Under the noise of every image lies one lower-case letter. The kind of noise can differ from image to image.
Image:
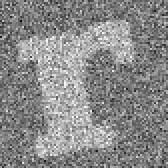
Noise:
independent entries
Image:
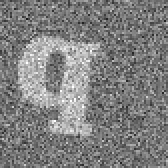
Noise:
independent entries
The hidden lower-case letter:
q
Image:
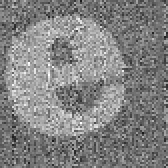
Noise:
columns of uneven size
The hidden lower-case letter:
e
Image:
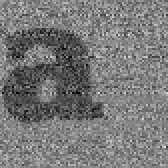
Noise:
rows of uneven size
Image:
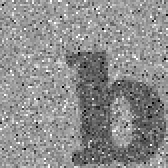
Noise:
heavy tails
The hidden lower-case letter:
b
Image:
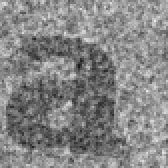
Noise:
blotchy
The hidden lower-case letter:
a
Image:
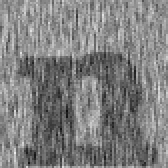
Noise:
streaked along the columns
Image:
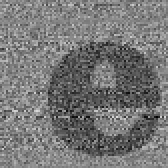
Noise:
rows of uneven size
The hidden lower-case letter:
e
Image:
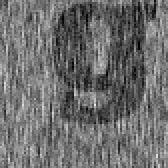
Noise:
streaked along the columns
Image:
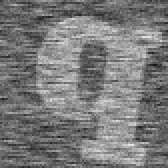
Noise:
streaked along the rows
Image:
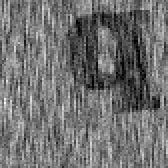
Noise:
streaked along the columns
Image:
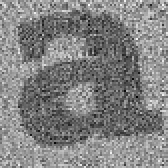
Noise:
low rank plus noise
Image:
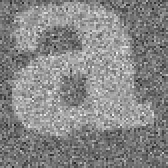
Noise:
independent entries
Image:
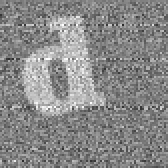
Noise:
rows of uneven size
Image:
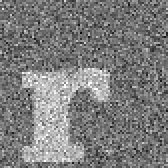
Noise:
independent entries
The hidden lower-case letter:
r
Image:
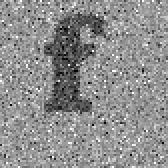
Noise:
heavy tails
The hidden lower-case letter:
f
